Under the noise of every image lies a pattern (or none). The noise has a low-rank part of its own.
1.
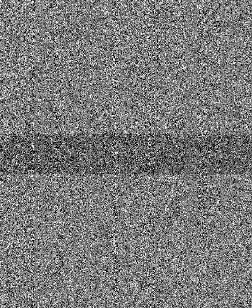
one band of rows
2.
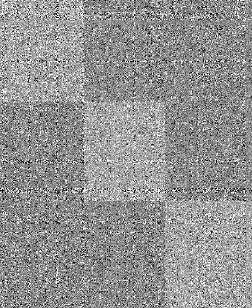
blocks along the diagonal
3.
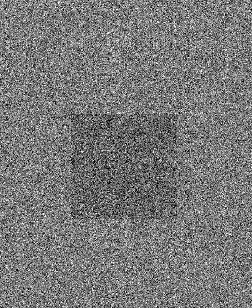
one block
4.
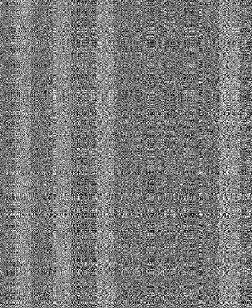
bands of columns
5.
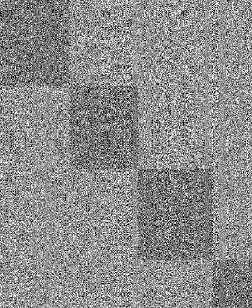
blocks along the diagonal
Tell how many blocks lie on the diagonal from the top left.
4
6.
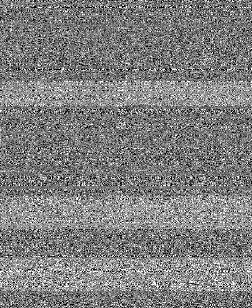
bands of rows
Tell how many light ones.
3
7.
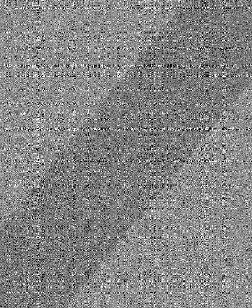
a diagonal band
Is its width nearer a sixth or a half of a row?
a half
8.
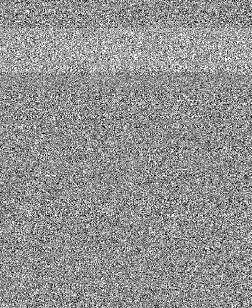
one band of rows
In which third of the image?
top
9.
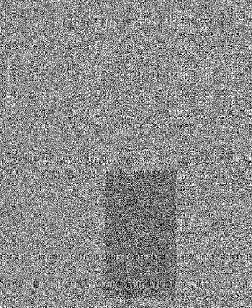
one block
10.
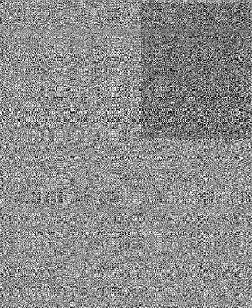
one block
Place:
top right
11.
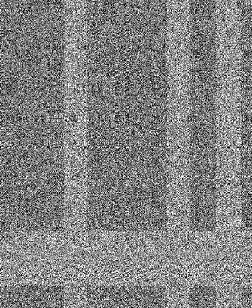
bands of rows crossing bands of columns
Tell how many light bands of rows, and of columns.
1 and 3
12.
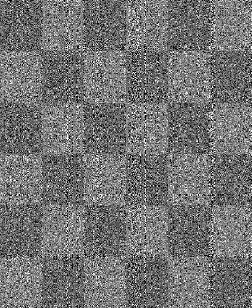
a checkerboard
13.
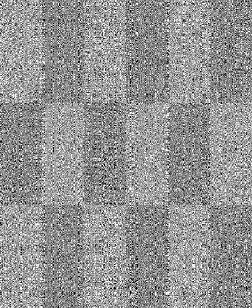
a checkerboard
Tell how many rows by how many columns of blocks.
3 by 6
